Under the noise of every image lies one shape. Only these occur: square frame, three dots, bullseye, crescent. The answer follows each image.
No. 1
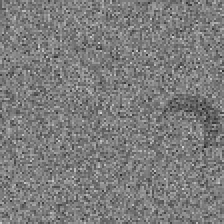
crescent
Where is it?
middle right
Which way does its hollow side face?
down and left
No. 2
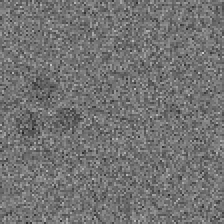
three dots
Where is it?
middle left
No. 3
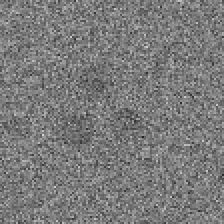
three dots
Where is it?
centre
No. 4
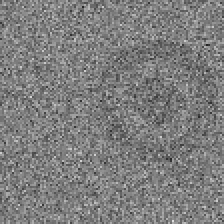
bullseye
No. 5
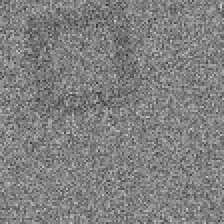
square frame
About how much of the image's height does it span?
half
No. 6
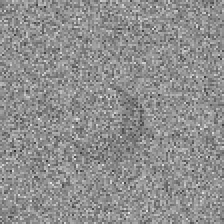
crescent
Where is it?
centre
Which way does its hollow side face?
up and left
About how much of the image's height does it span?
a third
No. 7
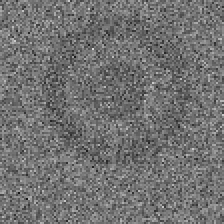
bullseye
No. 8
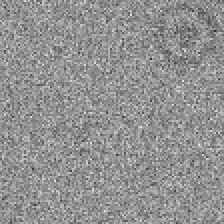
bullseye
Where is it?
top right
